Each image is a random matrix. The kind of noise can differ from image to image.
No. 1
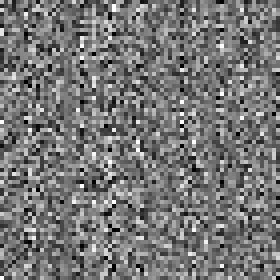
columns of uneven size
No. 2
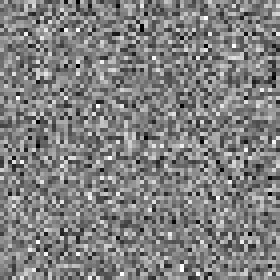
low rank plus noise
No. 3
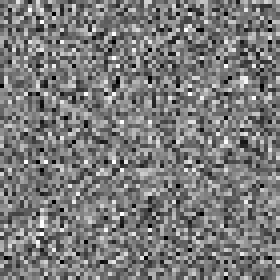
low rank plus noise
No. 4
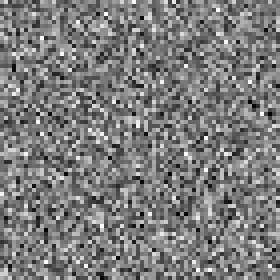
independent entries
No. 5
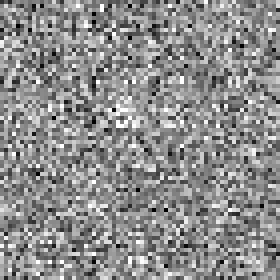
low rank plus noise
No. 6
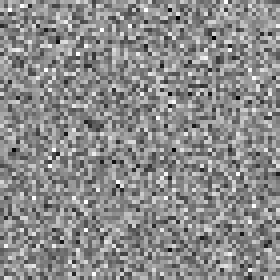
independent entries
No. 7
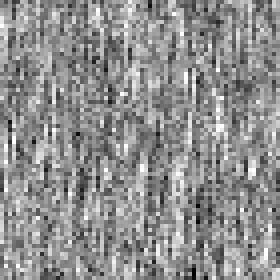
streaked along the columns
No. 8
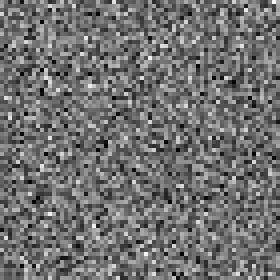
independent entries
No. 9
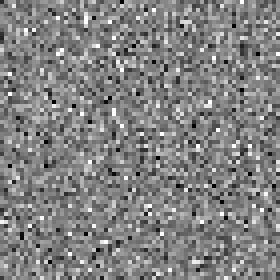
heavy tails
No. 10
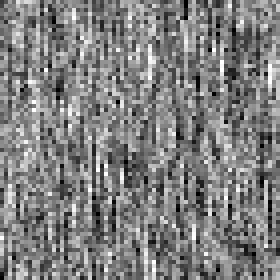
streaked along the columns
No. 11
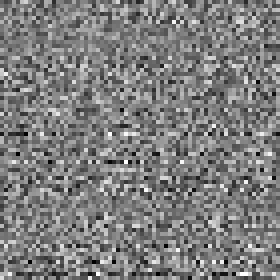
rows of uneven size
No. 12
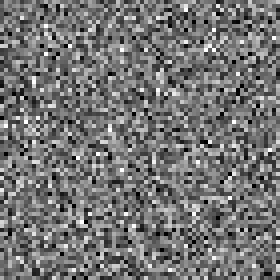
independent entries
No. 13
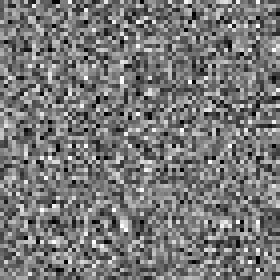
low rank plus noise
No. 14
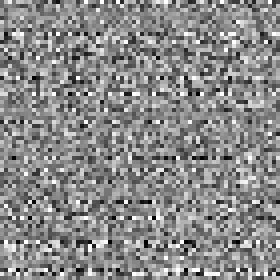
rows of uneven size
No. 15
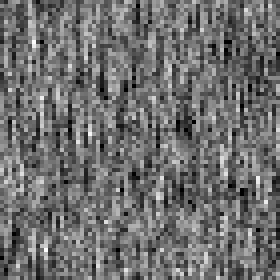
streaked along the columns
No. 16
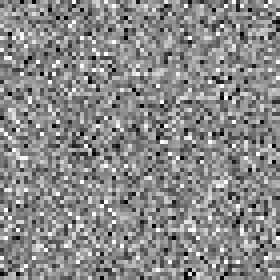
heavy tails
